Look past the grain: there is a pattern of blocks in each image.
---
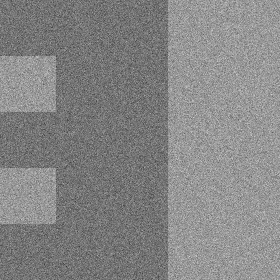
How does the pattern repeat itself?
top and bottom mirror each other
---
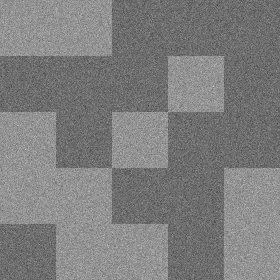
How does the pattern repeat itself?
mirrored about the diagonal from the bottom left
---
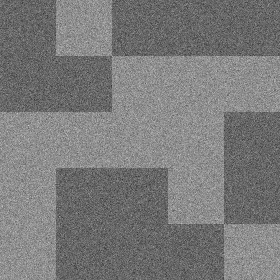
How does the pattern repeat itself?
no symmetry
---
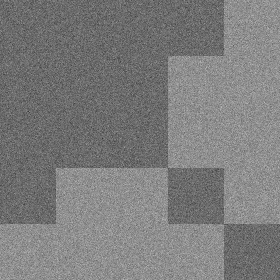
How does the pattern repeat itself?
mirrored about the diagonal from the top left
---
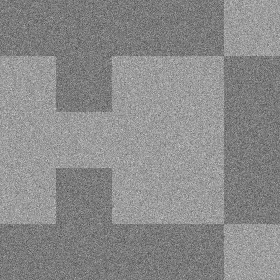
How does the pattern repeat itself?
top and bottom mirror each other
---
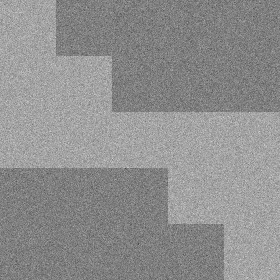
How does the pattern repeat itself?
the same after a half turn
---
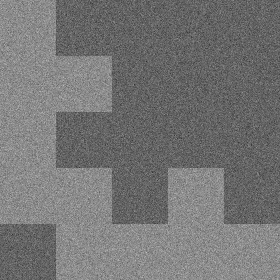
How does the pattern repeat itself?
mirrored about the diagonal from the bottom left
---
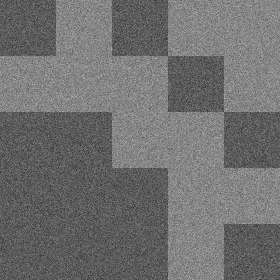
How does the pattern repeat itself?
mirrored about the diagonal from the bottom left
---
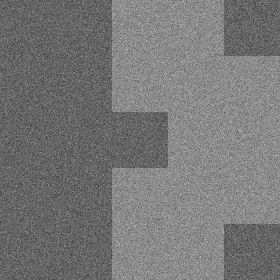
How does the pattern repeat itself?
top and bottom mirror each other
